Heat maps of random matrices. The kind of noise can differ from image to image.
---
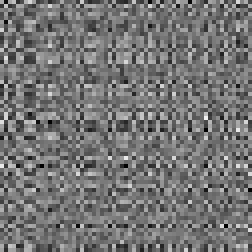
low rank plus noise
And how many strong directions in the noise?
one
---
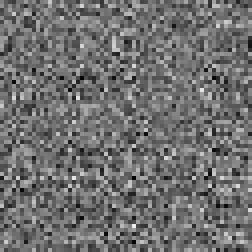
low rank plus noise
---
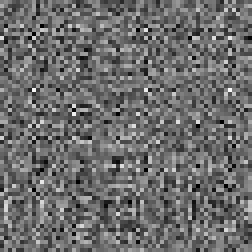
low rank plus noise
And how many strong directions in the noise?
three or four
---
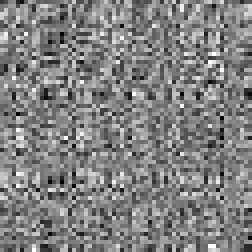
low rank plus noise
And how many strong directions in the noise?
three or four
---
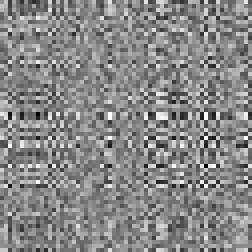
low rank plus noise
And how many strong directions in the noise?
one
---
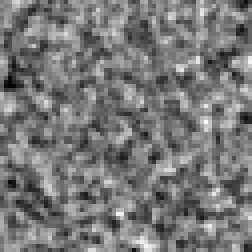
blotchy
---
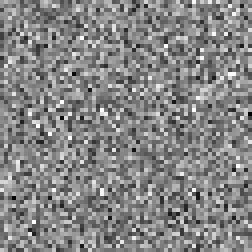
independent entries
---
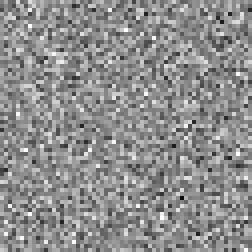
independent entries
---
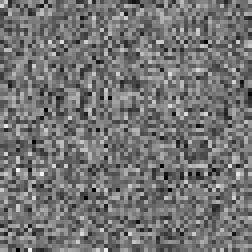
low rank plus noise
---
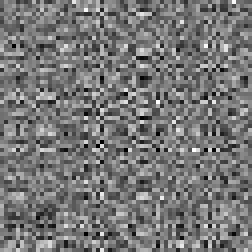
low rank plus noise
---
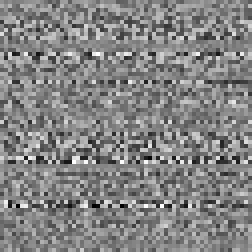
rows of uneven size
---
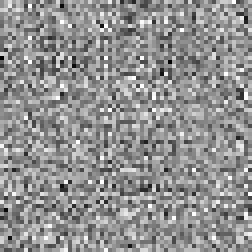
low rank plus noise
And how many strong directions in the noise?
five to eight
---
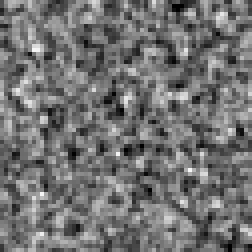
blotchy
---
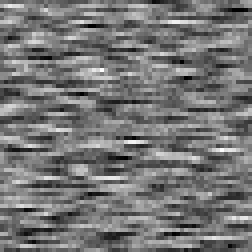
streaked along the rows
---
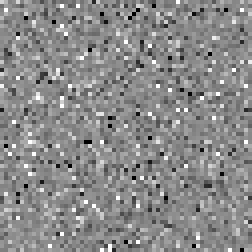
heavy tails
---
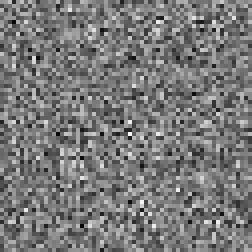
low rank plus noise
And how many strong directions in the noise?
five to eight
